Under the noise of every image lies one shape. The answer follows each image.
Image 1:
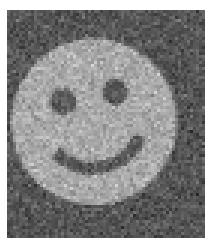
smiling face
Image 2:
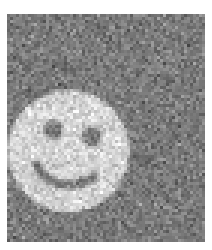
smiling face
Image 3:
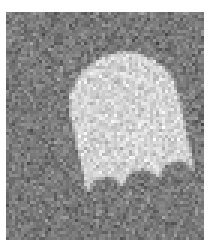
ghost
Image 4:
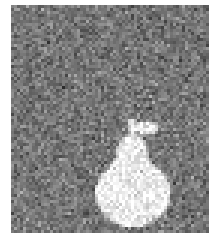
pear
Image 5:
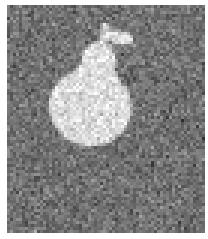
pear
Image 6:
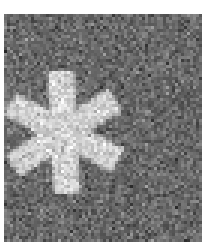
asterisk
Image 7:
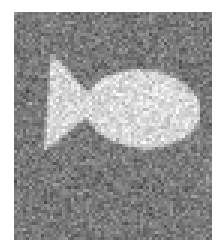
fish
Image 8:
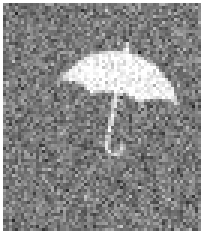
umbrella
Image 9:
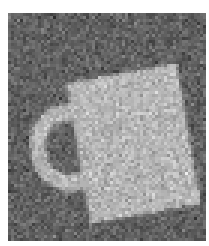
cup
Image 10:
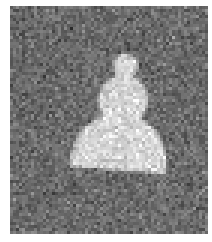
chess pawn
